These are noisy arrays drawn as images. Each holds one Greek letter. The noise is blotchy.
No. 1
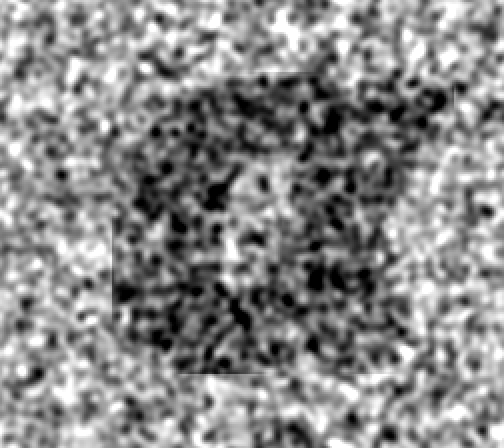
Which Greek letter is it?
alpha
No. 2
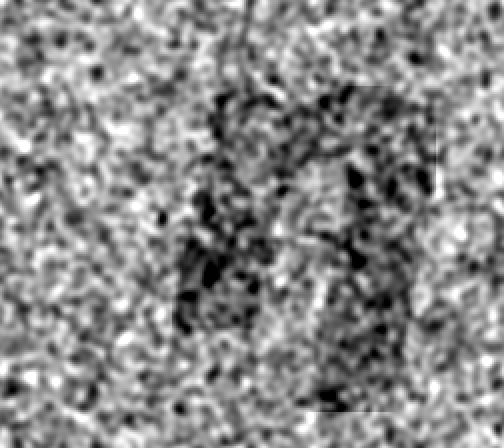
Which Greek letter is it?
eta
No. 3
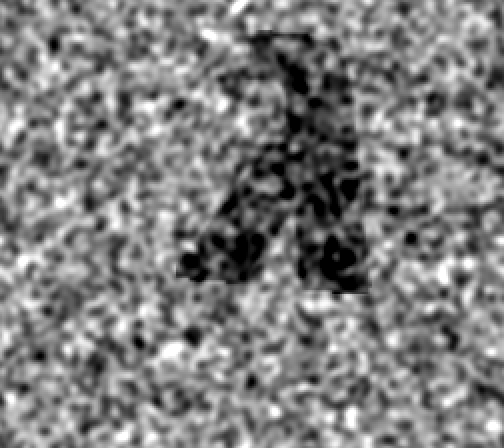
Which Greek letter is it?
lambda
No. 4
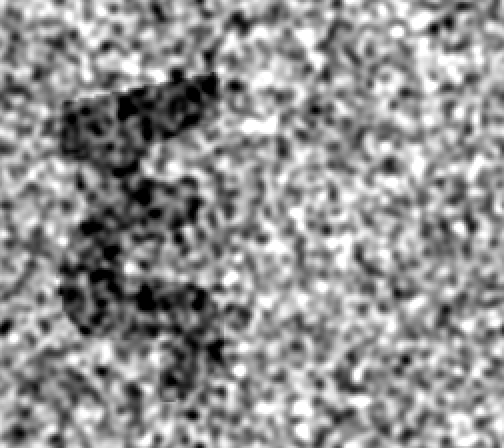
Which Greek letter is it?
xi
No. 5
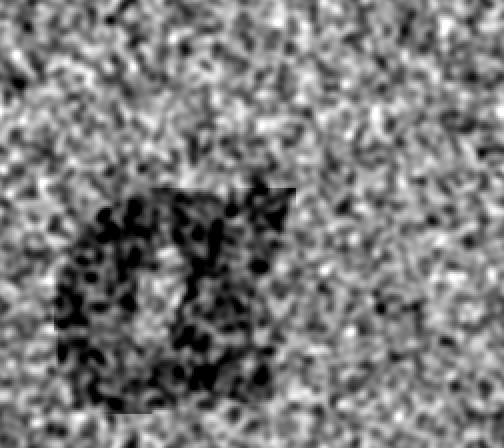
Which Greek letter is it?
alpha
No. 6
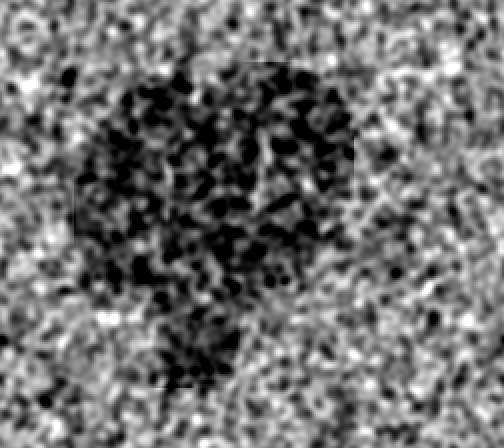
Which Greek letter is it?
phi
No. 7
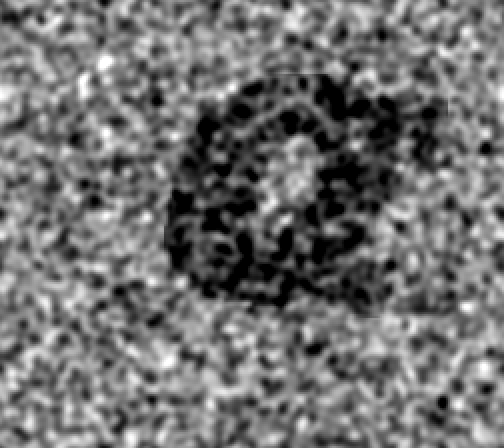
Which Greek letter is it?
alpha
